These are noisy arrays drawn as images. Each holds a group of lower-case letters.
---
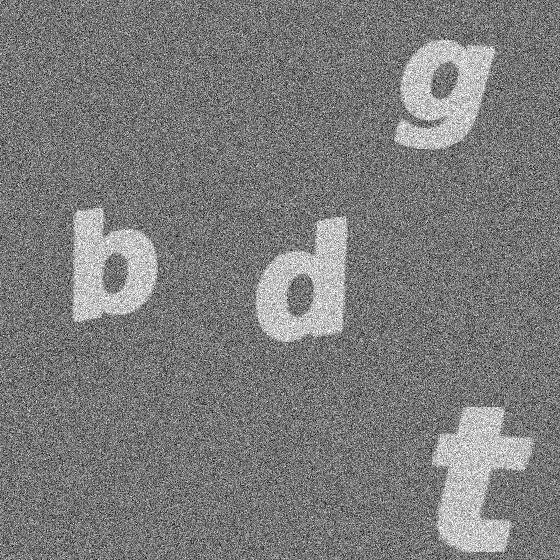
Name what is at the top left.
nothing
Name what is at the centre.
d
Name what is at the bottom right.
t
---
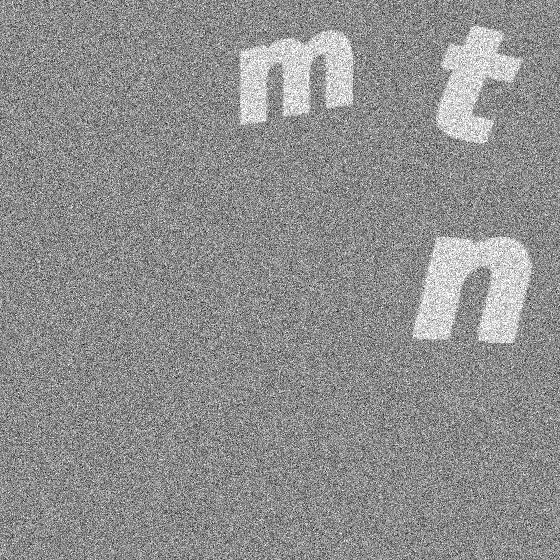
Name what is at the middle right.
n
